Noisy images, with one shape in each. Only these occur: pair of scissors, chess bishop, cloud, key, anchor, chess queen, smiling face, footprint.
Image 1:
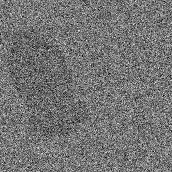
footprint
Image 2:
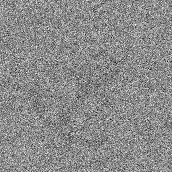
anchor
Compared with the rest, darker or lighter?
darker
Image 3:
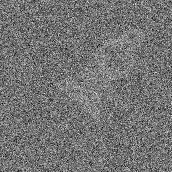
chess bishop
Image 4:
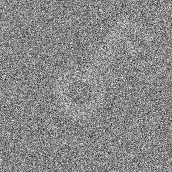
key
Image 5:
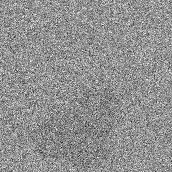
cloud
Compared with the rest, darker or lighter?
darker
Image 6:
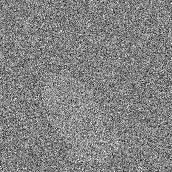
footprint
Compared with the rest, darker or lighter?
lighter
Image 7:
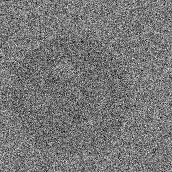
smiling face
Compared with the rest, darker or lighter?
darker
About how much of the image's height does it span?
two thirds
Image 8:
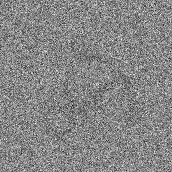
anchor
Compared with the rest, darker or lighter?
darker
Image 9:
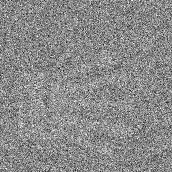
chess queen
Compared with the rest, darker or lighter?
lighter
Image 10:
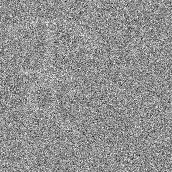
anchor
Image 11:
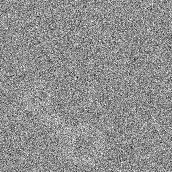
key
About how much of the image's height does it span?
half
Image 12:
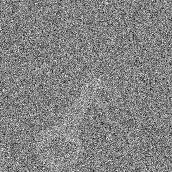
key
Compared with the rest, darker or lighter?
lighter
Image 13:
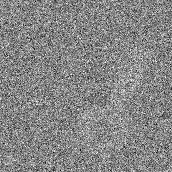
key
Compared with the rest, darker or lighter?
lighter
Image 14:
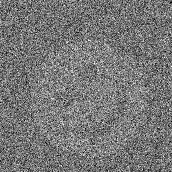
smiling face
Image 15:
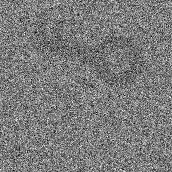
key
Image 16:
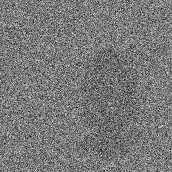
footprint
